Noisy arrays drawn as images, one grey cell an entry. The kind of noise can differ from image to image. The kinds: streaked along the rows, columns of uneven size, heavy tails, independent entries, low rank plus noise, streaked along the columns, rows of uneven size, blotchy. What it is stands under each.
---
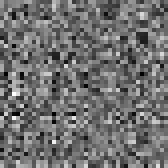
low rank plus noise
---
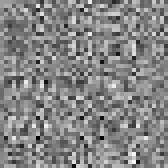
low rank plus noise
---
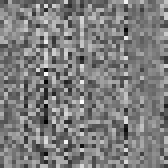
columns of uneven size
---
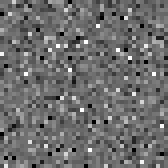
heavy tails
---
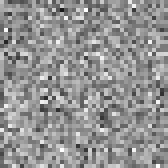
low rank plus noise
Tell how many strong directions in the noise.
five to eight
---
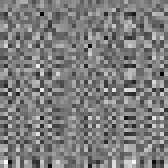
low rank plus noise
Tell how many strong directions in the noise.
one
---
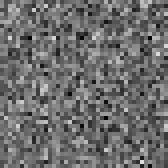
low rank plus noise
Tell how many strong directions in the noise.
five to eight
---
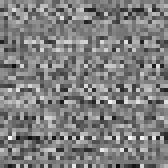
rows of uneven size
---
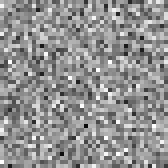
independent entries
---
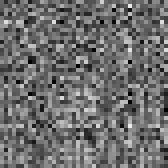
low rank plus noise
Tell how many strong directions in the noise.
three or four
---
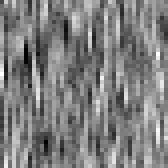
streaked along the columns
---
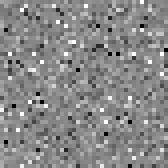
heavy tails
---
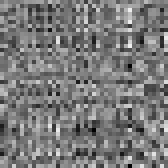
low rank plus noise
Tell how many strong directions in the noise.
two
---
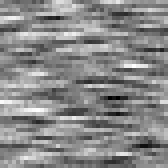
streaked along the rows
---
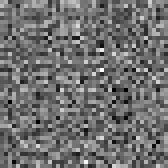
low rank plus noise
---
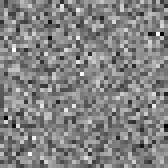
independent entries
